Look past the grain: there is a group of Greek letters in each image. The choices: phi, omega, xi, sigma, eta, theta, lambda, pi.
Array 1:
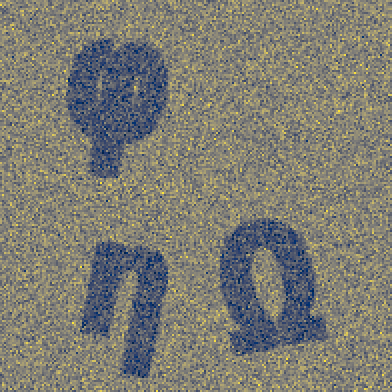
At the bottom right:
omega
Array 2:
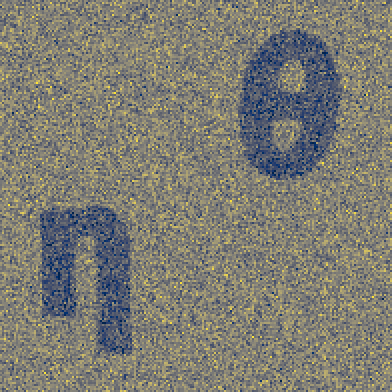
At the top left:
nothing
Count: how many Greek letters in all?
2
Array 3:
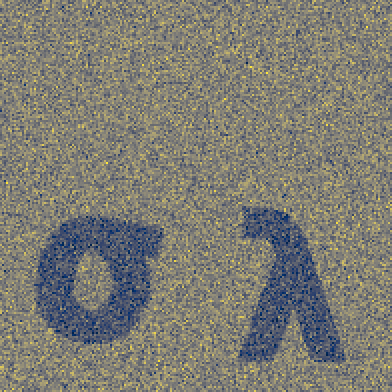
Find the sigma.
bottom left
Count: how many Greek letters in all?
2
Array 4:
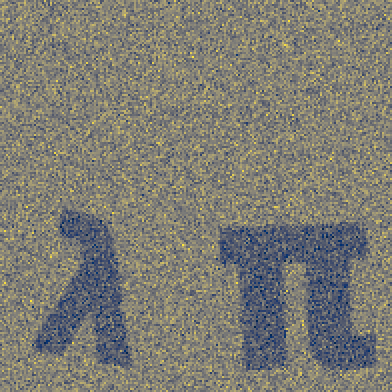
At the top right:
nothing
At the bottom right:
pi
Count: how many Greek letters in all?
2
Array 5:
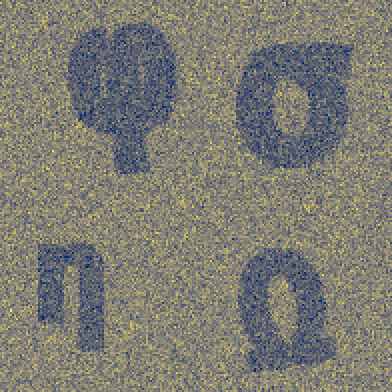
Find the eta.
bottom left
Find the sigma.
top right
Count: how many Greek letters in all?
4
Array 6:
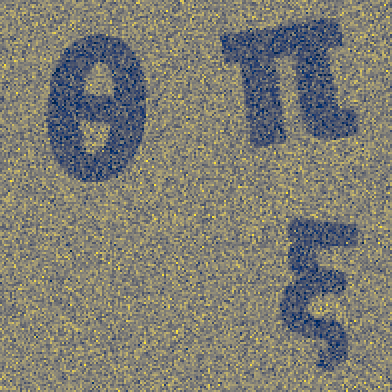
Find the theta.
top left
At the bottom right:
xi
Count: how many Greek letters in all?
3
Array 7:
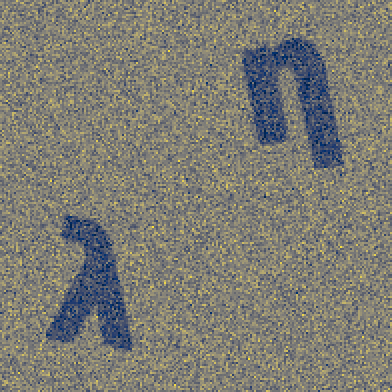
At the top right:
eta
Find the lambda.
bottom left
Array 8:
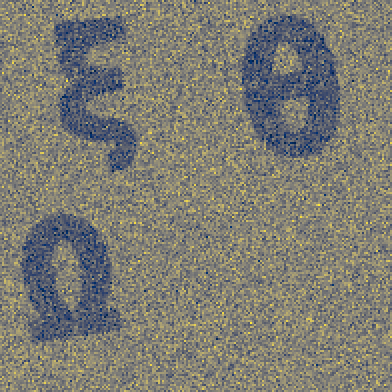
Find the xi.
top left
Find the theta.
top right
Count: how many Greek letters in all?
3
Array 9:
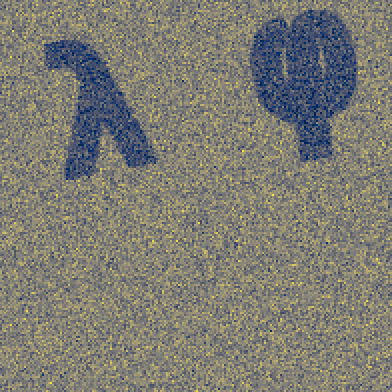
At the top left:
lambda
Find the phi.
top right
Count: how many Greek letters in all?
2
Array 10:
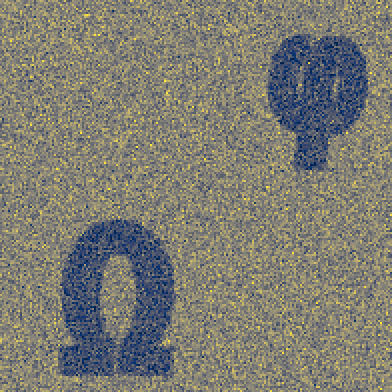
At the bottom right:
nothing
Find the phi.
top right
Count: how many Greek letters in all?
2
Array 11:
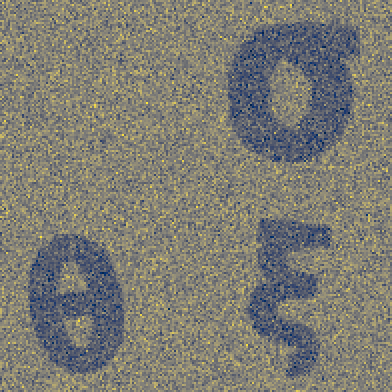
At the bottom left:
theta
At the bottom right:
xi
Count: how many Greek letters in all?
3
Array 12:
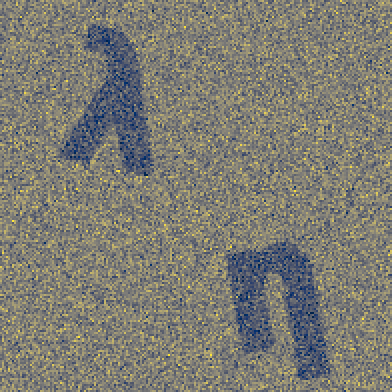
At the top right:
nothing
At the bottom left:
nothing
